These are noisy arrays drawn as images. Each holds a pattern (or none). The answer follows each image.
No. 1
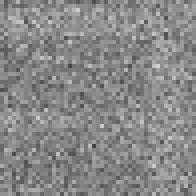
bands of rows crossing bands of columns
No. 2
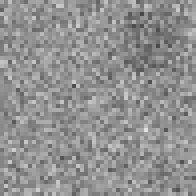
one block
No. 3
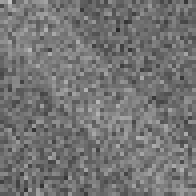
a diagonal band
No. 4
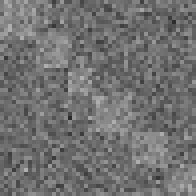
blocks along the diagonal
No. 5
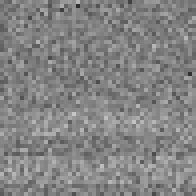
bands of rows
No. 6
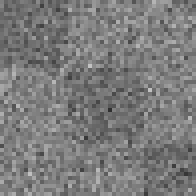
blocks along the diagonal
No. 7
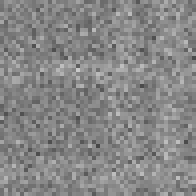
bands of rows crossing bands of columns
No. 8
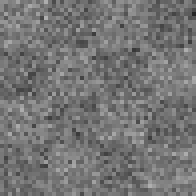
a checkerboard
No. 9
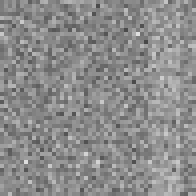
one band of columns
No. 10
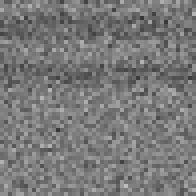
bands of rows
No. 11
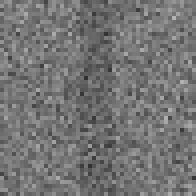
one band of columns
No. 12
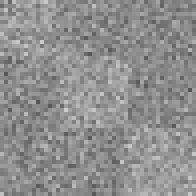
blocks along the diagonal
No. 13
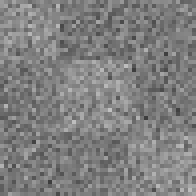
blocks along the diagonal
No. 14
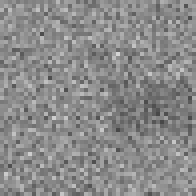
one block
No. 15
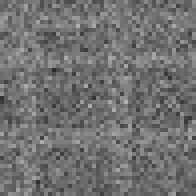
bands of rows crossing bands of columns
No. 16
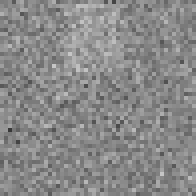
one block
